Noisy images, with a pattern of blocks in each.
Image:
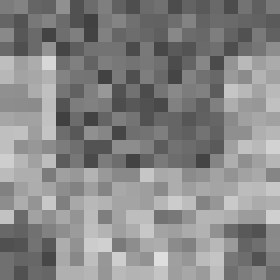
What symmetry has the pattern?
left and right mirror each other
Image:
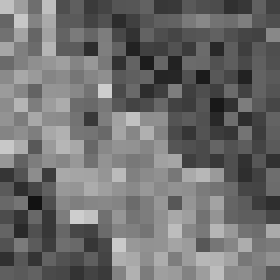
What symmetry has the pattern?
mirrored about the diagonal from the bottom left
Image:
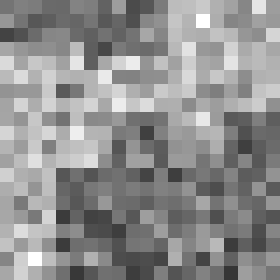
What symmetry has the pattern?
no symmetry
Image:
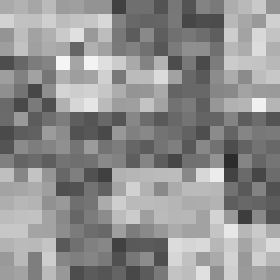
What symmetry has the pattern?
the same after a half turn
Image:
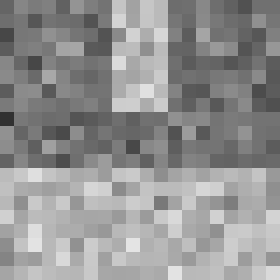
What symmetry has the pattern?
left and right mirror each other
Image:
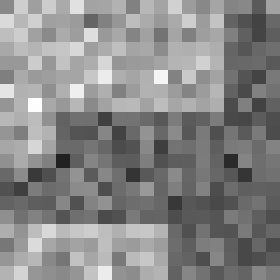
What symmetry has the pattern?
no symmetry
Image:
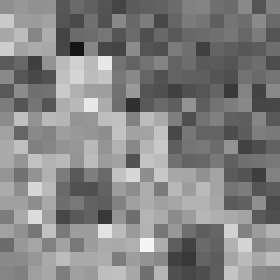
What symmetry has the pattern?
mirrored about the diagonal from the bottom left
